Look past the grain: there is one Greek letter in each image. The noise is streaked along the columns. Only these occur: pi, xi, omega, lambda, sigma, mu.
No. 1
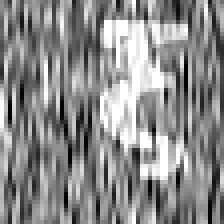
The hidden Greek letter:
xi
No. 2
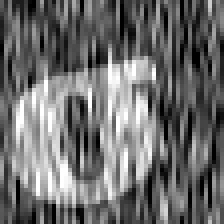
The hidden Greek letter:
sigma
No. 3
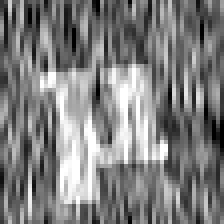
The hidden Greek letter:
mu
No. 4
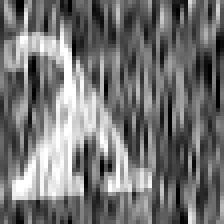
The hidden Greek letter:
lambda
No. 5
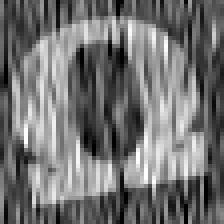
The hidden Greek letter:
omega
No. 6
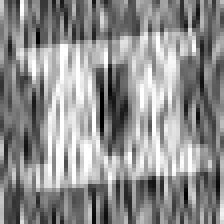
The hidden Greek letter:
pi
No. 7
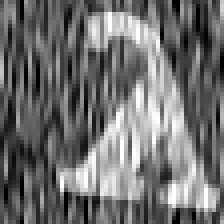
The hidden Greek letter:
lambda
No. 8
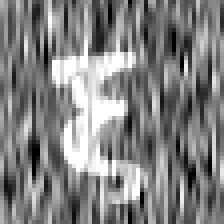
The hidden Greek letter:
xi
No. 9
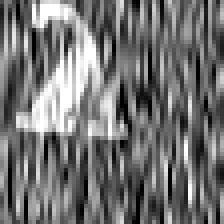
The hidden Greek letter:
lambda
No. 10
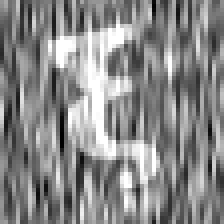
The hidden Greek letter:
xi
